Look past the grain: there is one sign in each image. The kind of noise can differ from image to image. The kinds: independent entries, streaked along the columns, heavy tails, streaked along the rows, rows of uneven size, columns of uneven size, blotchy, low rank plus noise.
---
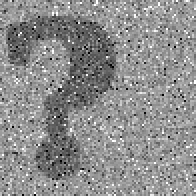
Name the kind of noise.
heavy tails
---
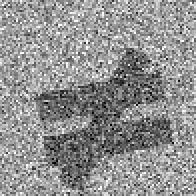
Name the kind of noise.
independent entries
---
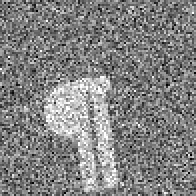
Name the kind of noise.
independent entries
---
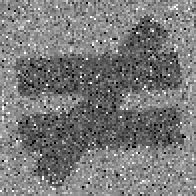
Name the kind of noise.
heavy tails
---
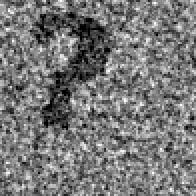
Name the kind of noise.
blotchy
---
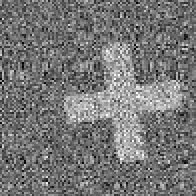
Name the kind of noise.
low rank plus noise
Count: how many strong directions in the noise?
three or four
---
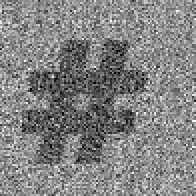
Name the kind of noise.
low rank plus noise
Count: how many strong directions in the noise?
five to eight
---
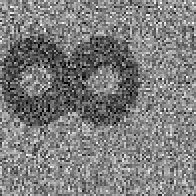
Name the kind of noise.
low rank plus noise
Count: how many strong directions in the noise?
five to eight
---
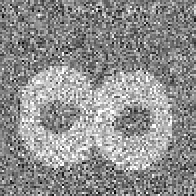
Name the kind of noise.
low rank plus noise
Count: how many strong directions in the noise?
five to eight
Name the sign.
infinity sign
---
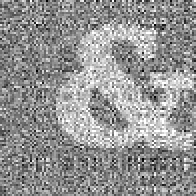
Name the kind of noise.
low rank plus noise
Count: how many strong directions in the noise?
two
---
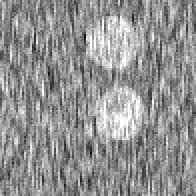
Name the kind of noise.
streaked along the columns
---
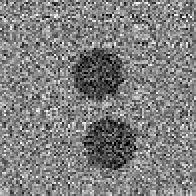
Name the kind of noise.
low rank plus noise
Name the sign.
colon
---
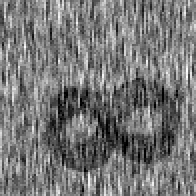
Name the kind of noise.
streaked along the columns
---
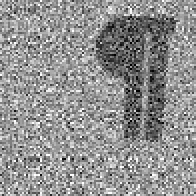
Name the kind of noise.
low rank plus noise
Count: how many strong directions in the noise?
two
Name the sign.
pilcrow
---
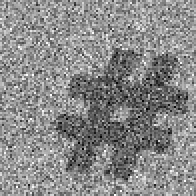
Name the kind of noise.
independent entries
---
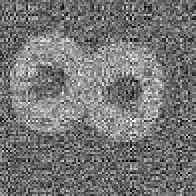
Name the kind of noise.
low rank plus noise
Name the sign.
infinity sign
